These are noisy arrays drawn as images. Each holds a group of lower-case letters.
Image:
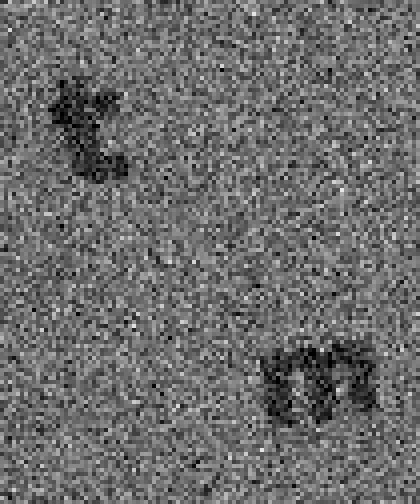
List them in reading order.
top left: dark t; bottom right: dark m
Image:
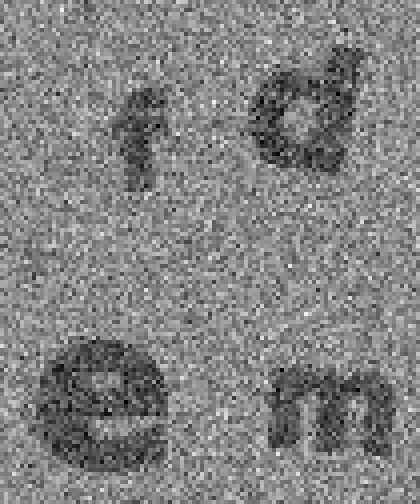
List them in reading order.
top left: dark f; top right: dark d; bottom left: dark e; bottom right: dark m
